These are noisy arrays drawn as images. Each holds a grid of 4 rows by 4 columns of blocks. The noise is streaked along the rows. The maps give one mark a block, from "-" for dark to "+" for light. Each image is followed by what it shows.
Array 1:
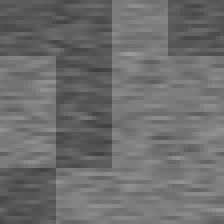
- - + -
+ - + +
+ - + +
- + + +
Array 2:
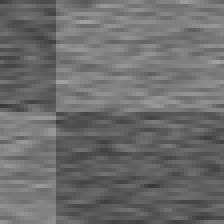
- + + +
- + + +
+ - - -
+ - - -
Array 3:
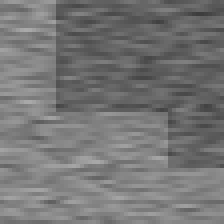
+ - - -
+ - - -
+ + + -
+ + + +
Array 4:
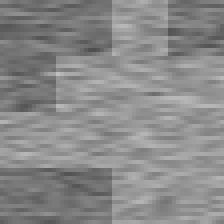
- - + -
- + + +
+ + + +
- - + +
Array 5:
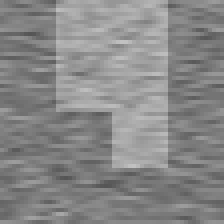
- + + -
- + + -
- - + -
- - - -
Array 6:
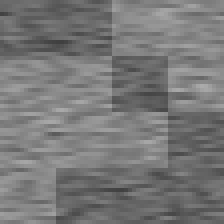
- - + +
+ + - +
+ + + -
+ - - -
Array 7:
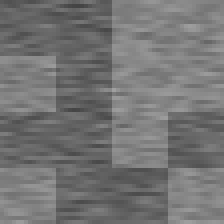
- - + +
+ - + +
- - + -
+ - - +
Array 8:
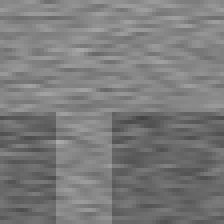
+ + + +
+ + + +
- + - -
- + - -
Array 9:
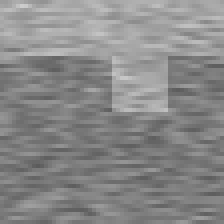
+ + + +
- - + -
- - - -
- - - -
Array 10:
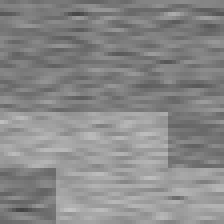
- - - -
- - - -
+ + + -
- + + +
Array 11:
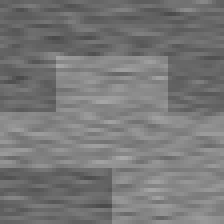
- - - -
- + + -
+ + + +
- - + +
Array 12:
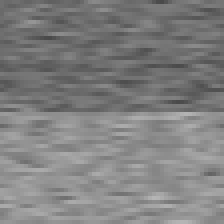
- - - -
- - - -
+ + + +
+ + + +
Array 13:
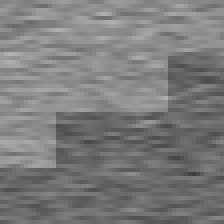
+ + + +
+ + + -
+ - - -
- - - -
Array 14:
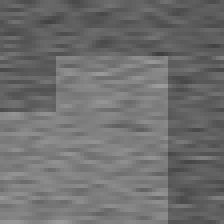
- - - -
- + + -
+ + + -
+ + + -
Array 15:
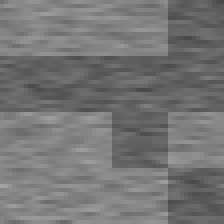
+ + + -
- - - -
+ + - +
+ + + -
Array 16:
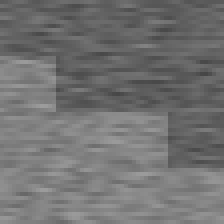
- - - -
+ - - -
+ + + -
+ + + +
